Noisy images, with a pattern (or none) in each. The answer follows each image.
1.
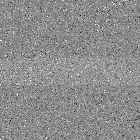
one horizontal stripe
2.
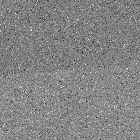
a sharp edge
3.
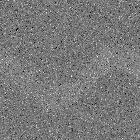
a wavy band
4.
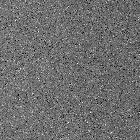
a smooth slope
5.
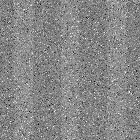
vertical stripes
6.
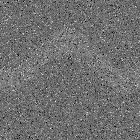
a wavy band
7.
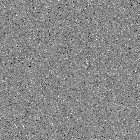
only noise
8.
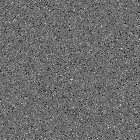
only noise
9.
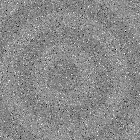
rings round one point
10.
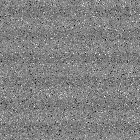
horizontal stripes
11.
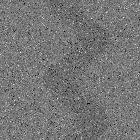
a wavy band
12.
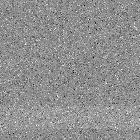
one horizontal stripe
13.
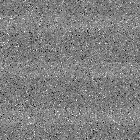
horizontal stripes
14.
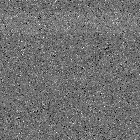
one horizontal stripe
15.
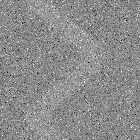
a wavy band
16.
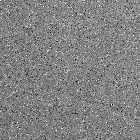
a smooth slope
